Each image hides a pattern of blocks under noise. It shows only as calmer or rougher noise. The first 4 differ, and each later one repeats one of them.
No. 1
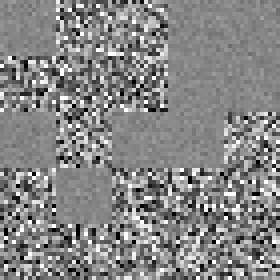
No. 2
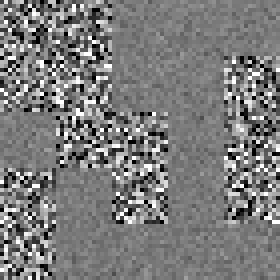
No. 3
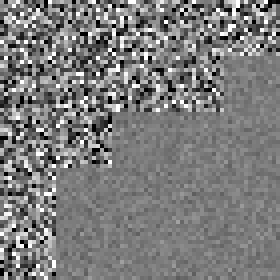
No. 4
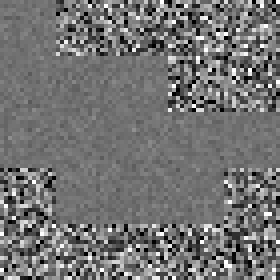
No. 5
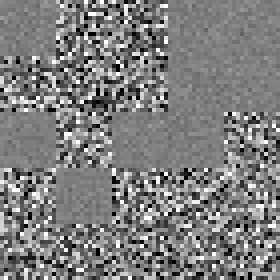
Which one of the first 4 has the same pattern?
1
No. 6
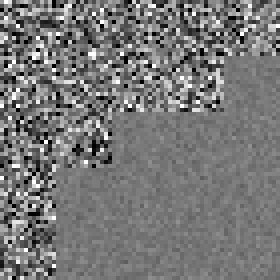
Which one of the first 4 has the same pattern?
3
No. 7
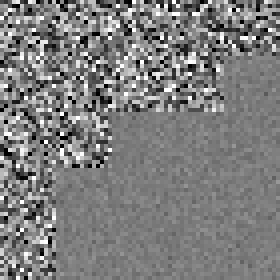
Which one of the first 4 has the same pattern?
3
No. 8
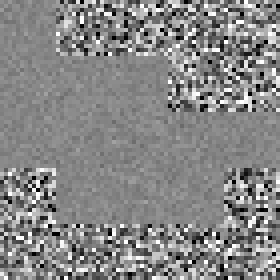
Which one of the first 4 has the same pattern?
4
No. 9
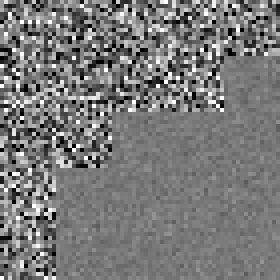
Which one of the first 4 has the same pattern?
3
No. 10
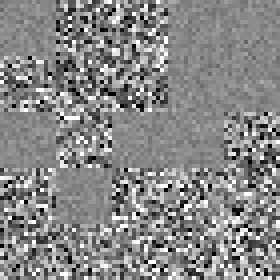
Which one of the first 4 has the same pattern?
1
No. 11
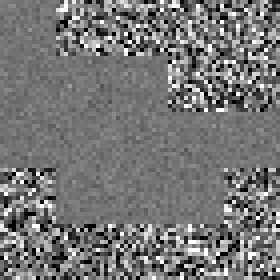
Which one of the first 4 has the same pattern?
4
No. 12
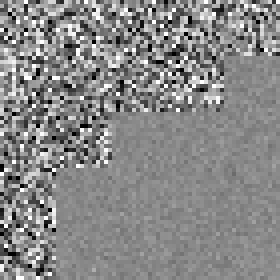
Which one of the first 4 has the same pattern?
3
